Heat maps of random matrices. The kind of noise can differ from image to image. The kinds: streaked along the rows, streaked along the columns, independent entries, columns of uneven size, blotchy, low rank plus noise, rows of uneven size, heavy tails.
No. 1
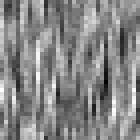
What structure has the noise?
streaked along the columns
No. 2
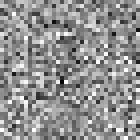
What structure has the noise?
low rank plus noise
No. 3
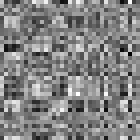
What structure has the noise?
low rank plus noise
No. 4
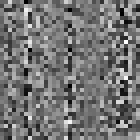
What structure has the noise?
columns of uneven size
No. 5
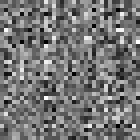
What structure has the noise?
low rank plus noise
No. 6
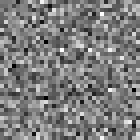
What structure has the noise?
independent entries
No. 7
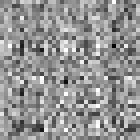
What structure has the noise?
low rank plus noise
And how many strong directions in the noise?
three or four
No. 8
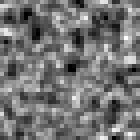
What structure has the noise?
blotchy
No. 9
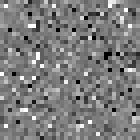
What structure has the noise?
heavy tails
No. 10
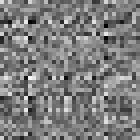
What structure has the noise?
low rank plus noise
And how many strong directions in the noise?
two
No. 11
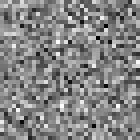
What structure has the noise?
independent entries
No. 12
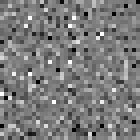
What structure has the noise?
heavy tails
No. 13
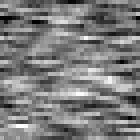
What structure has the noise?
streaked along the rows
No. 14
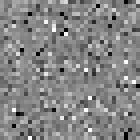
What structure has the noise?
heavy tails
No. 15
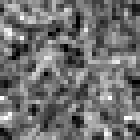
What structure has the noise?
blotchy
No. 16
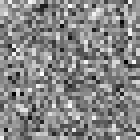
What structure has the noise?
independent entries
